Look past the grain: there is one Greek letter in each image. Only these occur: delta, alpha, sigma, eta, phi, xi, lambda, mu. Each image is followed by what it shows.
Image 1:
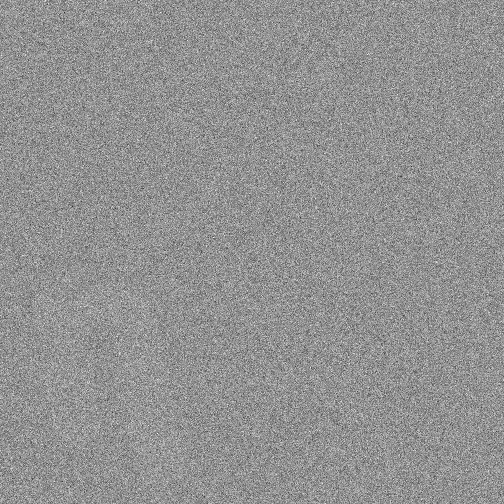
eta
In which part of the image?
bottom left
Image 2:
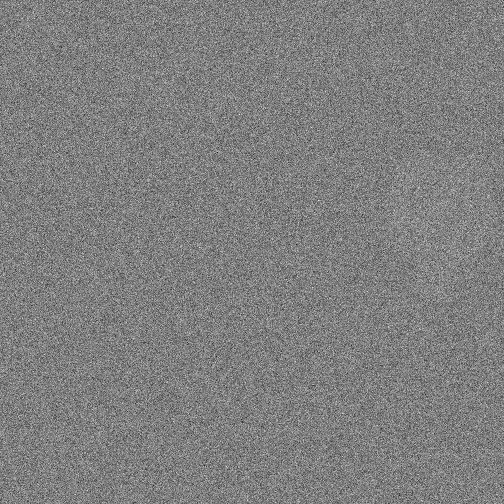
phi
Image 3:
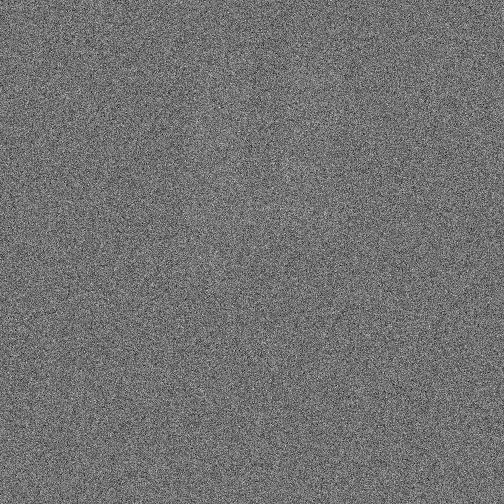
mu
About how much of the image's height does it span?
half
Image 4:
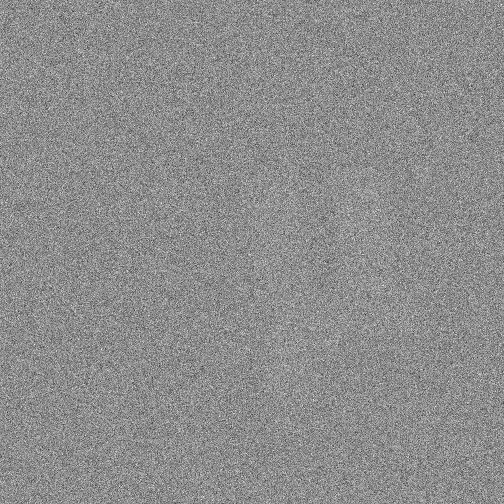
mu
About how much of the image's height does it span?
half
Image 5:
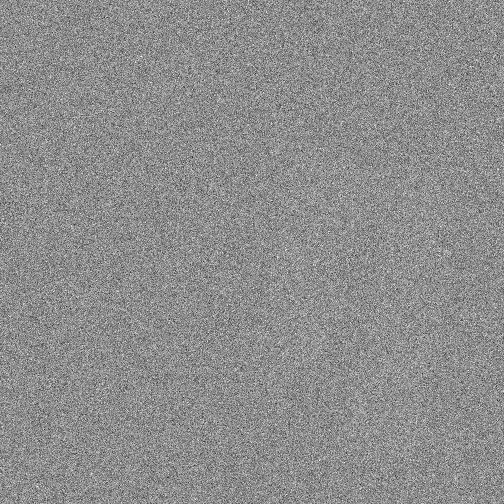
eta
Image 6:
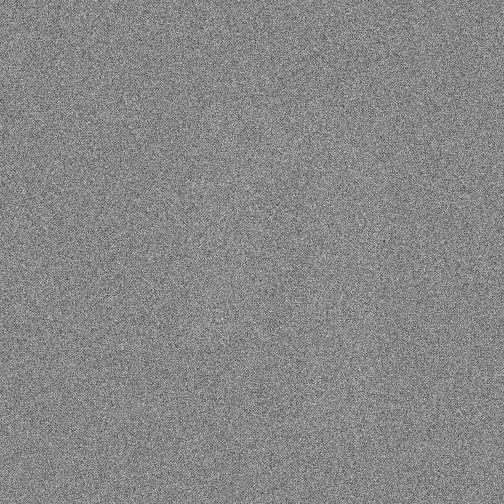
eta
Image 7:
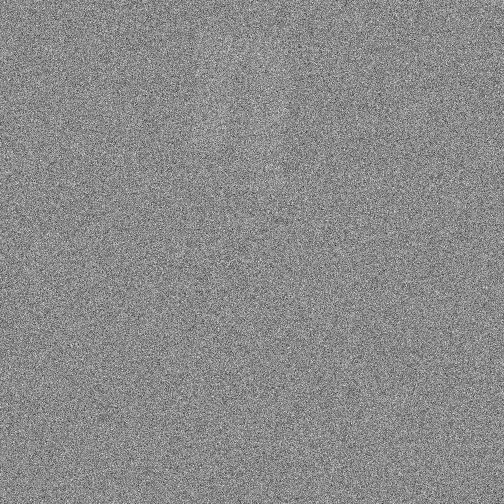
eta
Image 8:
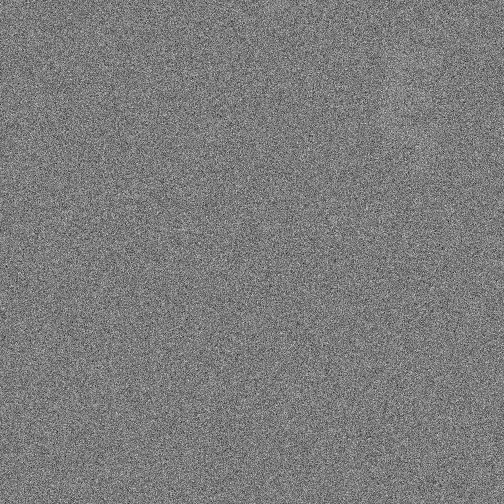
xi
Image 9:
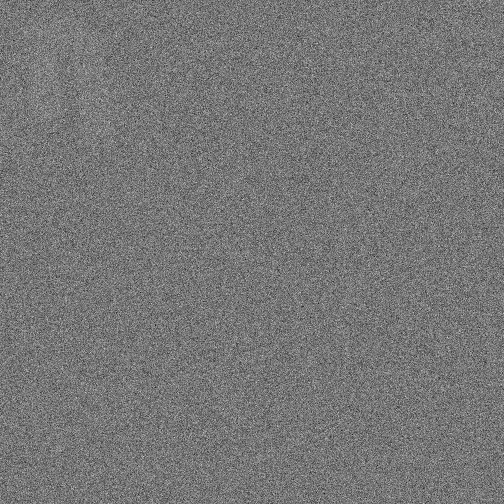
eta
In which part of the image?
top left
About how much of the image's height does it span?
a quarter
